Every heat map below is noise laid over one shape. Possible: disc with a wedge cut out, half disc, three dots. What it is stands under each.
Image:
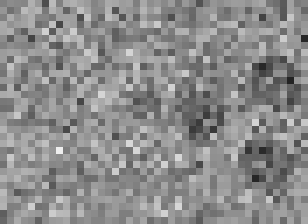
three dots
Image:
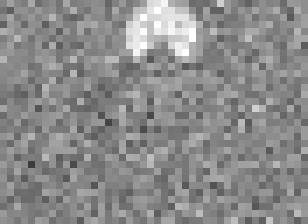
disc with a wedge cut out
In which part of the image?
top middle
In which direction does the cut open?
down
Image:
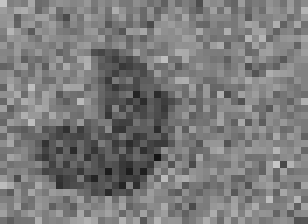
disc with a wedge cut out
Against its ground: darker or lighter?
darker
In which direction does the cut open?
up and left
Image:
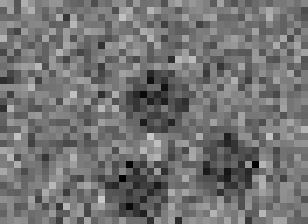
three dots
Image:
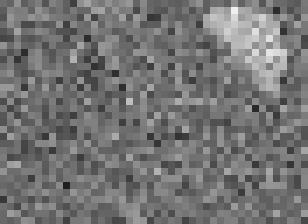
half disc
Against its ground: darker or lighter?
lighter
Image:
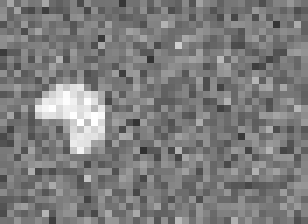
disc with a wedge cut out
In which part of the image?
middle left
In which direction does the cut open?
down and left
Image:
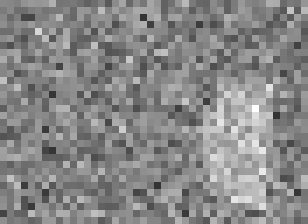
half disc
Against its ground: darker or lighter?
lighter
